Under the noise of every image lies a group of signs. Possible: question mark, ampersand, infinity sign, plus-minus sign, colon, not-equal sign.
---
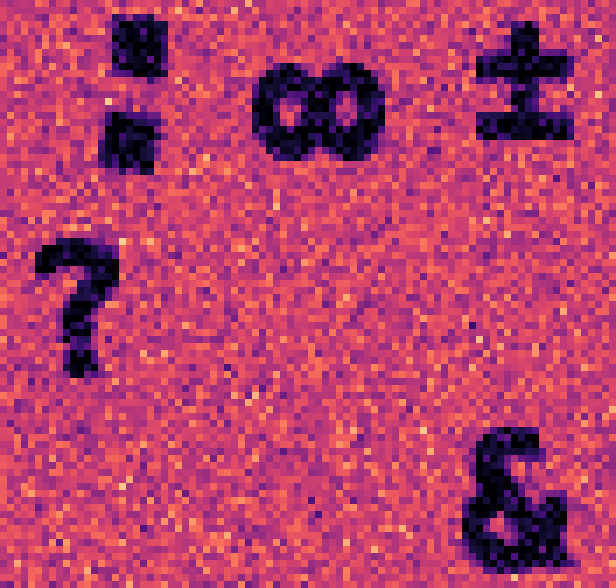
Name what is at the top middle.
infinity sign
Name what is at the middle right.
nothing
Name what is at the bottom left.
nothing
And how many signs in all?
5
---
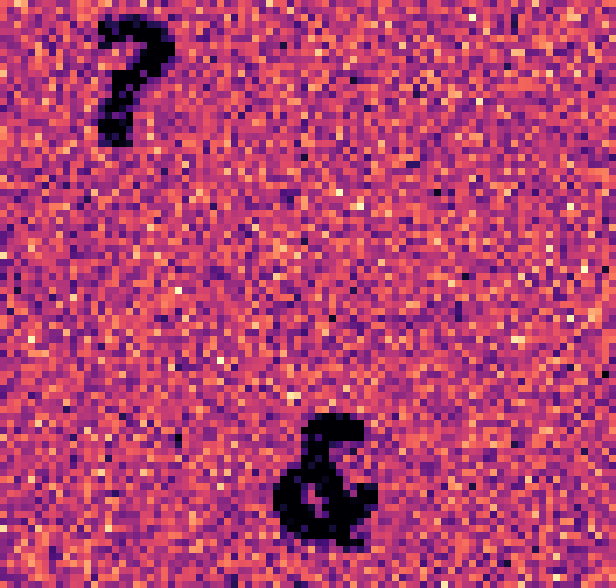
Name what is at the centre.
nothing
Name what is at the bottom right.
nothing
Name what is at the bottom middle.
ampersand
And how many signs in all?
2
